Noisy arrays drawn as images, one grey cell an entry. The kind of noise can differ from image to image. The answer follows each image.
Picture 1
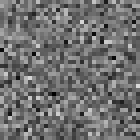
independent entries
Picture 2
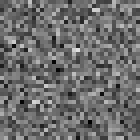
independent entries
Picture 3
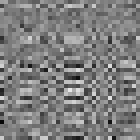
low rank plus noise
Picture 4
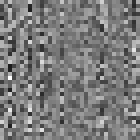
columns of uneven size
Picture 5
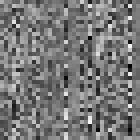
columns of uneven size
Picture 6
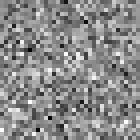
independent entries
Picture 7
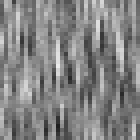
streaked along the columns
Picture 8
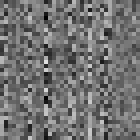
columns of uneven size
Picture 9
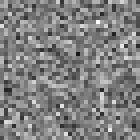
independent entries
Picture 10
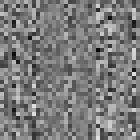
columns of uneven size
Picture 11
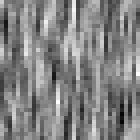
streaked along the columns
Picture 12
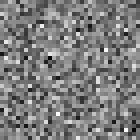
independent entries
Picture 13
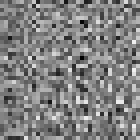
low rank plus noise
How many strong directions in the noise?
three or four
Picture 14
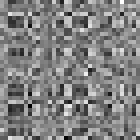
low rank plus noise
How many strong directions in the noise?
one
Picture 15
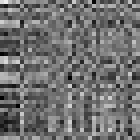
low rank plus noise
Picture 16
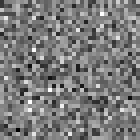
independent entries
